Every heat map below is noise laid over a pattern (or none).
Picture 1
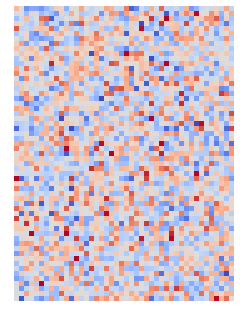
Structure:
only noise
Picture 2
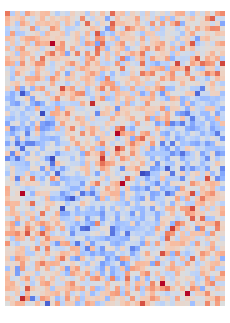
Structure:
a wavy band
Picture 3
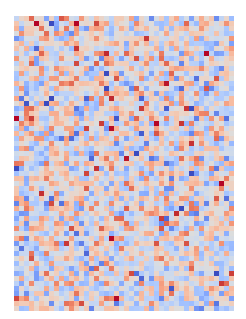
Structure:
only noise
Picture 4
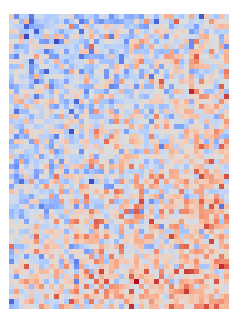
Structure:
a smooth slope
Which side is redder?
bottom right
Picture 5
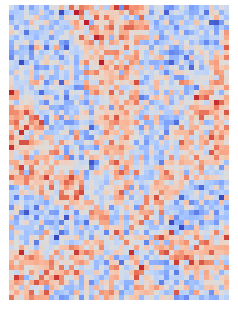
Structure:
spokes from one point
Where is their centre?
bottom middle
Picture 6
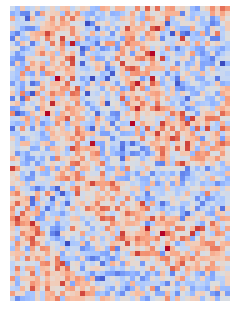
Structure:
rings round one point
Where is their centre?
top right
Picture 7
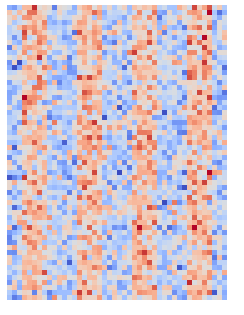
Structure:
vertical stripes
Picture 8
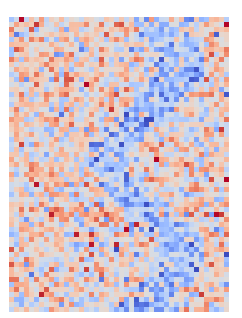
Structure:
a wavy band
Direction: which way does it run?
top to bottom
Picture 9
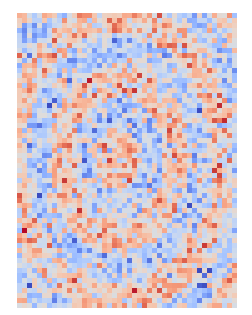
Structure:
rings round one point
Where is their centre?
centre
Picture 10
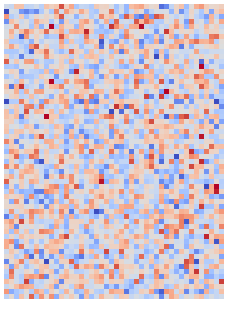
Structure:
only noise
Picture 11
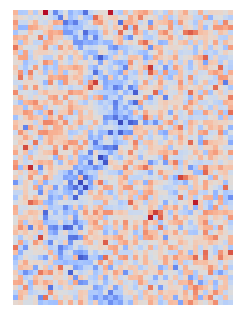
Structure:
a wavy band
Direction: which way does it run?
top to bottom
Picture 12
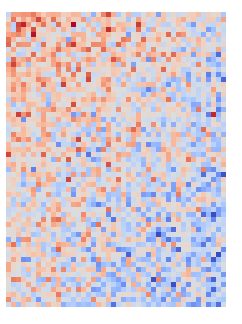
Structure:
a smooth slope
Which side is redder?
top left
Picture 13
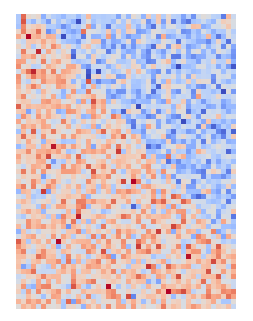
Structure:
a sharp edge
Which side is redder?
bottom left
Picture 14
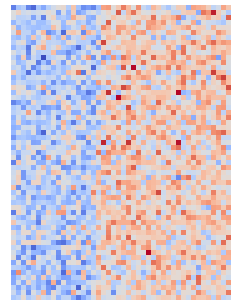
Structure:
a sharp edge
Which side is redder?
right
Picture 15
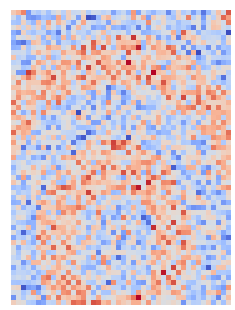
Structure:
rings round one point
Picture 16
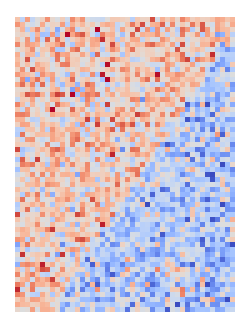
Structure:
a sharp edge
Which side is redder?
top left
